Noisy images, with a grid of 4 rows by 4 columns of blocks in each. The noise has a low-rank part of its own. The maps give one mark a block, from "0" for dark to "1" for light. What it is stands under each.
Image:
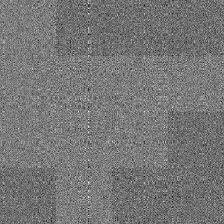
1 0 0 0
1 1 1 1
1 1 1 0
0 1 0 0
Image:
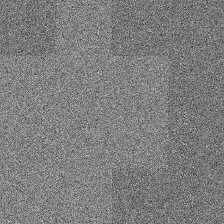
0 1 0 0
1 1 1 0
1 1 1 0
1 1 0 0
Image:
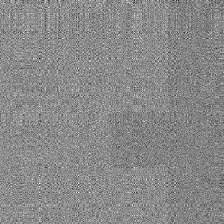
1 1 1 0
1 1 1 0
1 1 0 0
1 1 1 0
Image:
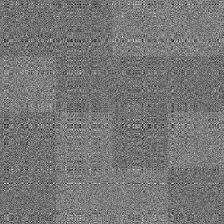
0 0 1 1
1 0 0 0
0 1 0 1
0 1 1 0
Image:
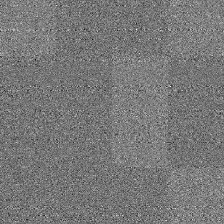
1 0 0 1
0 0 1 0
0 0 1 0
0 0 0 1
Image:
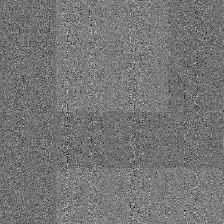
0 1 1 0
0 1 1 0
0 0 0 0
0 1 1 1
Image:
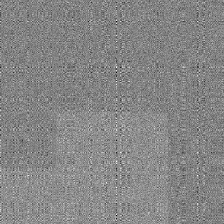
0 0 0 0
0 0 0 0
0 1 1 0
1 1 1 0
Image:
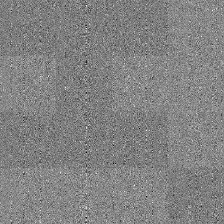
0 0 0 1
1 0 1 1
0 0 0 1
1 1 1 0
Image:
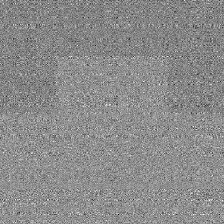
0 0 0 0
0 1 1 0
1 1 1 1
1 1 1 1
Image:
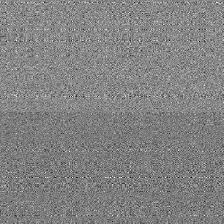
1 1 1 1
1 1 1 1
0 0 0 0
0 0 0 0
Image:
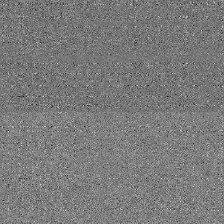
0 0 0 0
0 0 0 0
1 1 1 1
1 1 1 1
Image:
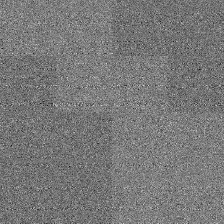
1 1 0 0
0 1 1 0
0 0 1 1
0 0 1 1
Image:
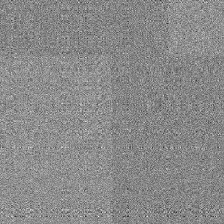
0 0 0 1
1 1 0 0
1 1 0 0
1 1 0 0
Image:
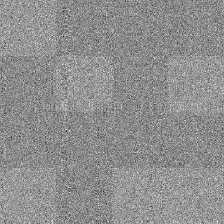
1 0 0 0
0 1 0 1
0 0 0 0
1 0 1 1
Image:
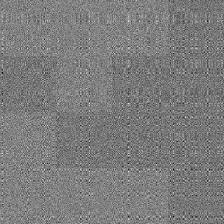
1 1 1 0
0 1 0 0
1 0 0 0
1 1 1 0
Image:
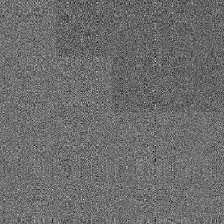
1 0 0 0
1 1 0 0
1 1 1 1
1 1 1 1
